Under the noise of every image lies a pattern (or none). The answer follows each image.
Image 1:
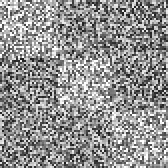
blocks along the diagonal
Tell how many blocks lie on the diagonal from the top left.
3
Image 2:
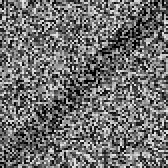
a diagonal band
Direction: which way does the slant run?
bottom left to top right
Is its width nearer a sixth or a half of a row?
a sixth
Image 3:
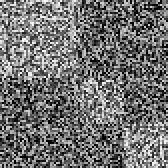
blocks along the diagonal
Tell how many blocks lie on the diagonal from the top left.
3
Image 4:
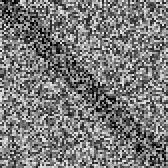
a diagonal band
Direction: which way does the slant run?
top left to bottom right
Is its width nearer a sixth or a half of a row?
a sixth
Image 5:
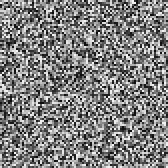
only noise
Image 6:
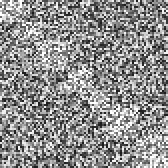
blocks along the diagonal
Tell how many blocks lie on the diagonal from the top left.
7
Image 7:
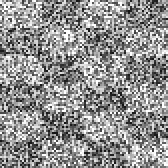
a checkerboard
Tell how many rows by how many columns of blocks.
6 by 4
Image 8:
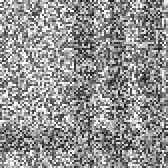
bands of rows crossing bands of columns
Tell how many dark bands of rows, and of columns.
1 and 3
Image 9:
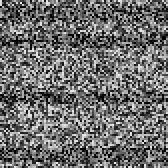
bands of rows
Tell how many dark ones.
4
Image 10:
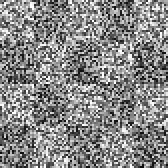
a checkerboard
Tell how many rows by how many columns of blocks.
4 by 5
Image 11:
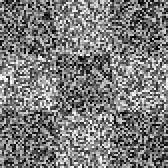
a checkerboard
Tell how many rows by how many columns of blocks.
3 by 3
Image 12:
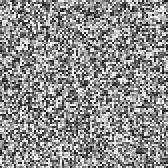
only noise
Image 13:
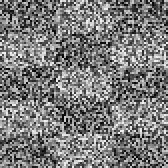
a checkerboard
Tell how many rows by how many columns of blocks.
5 by 3
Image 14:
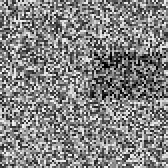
one block
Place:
middle right
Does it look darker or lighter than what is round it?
darker
